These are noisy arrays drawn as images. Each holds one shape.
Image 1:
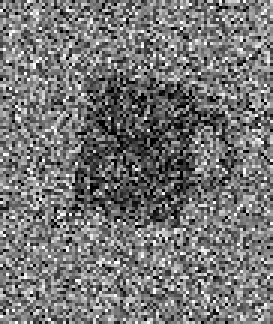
cup
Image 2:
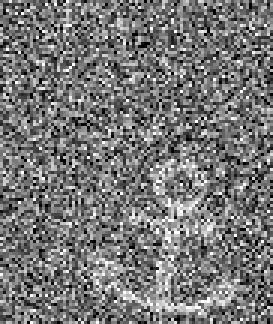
anchor
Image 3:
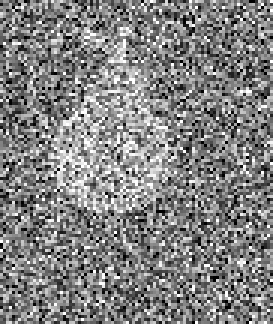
pear
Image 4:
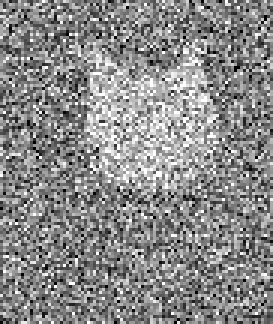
cat's head
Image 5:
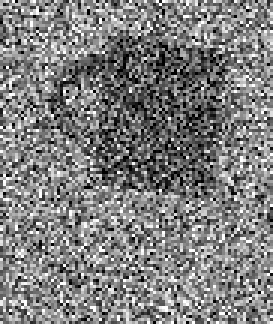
cup
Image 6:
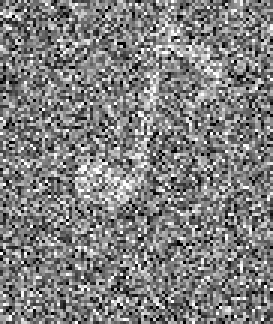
musical note
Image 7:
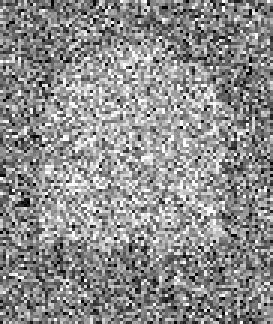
ghost
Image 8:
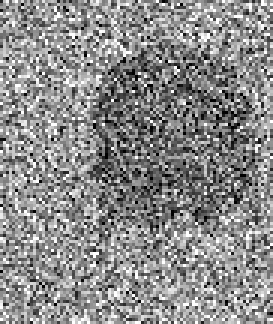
ghost
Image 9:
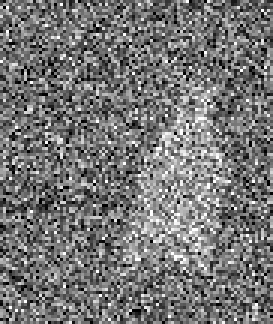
bottle
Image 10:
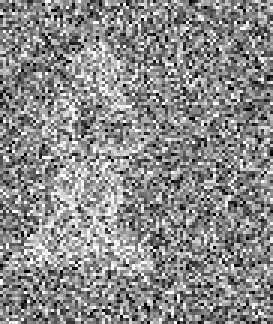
chess bishop
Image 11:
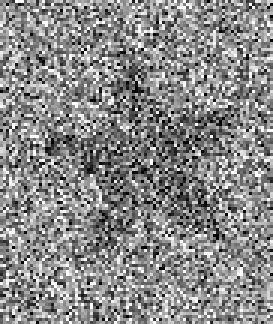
star
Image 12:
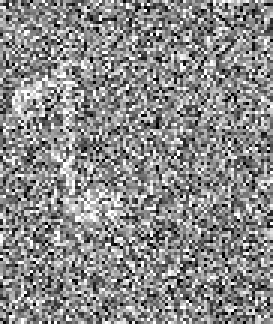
musical note
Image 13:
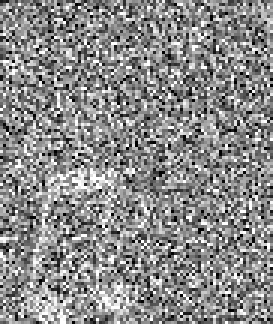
pair of musical notes
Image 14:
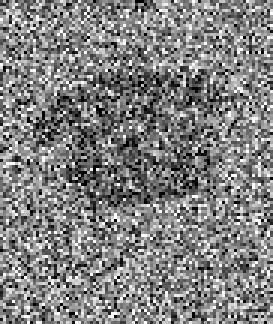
telephone
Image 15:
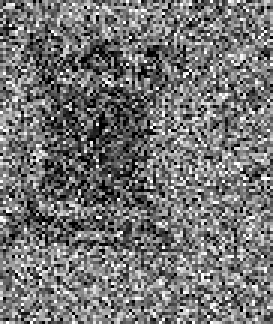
chess rook
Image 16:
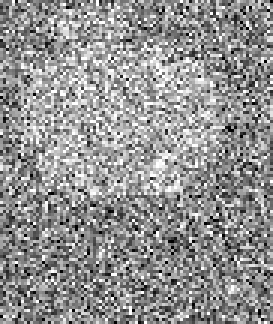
apple
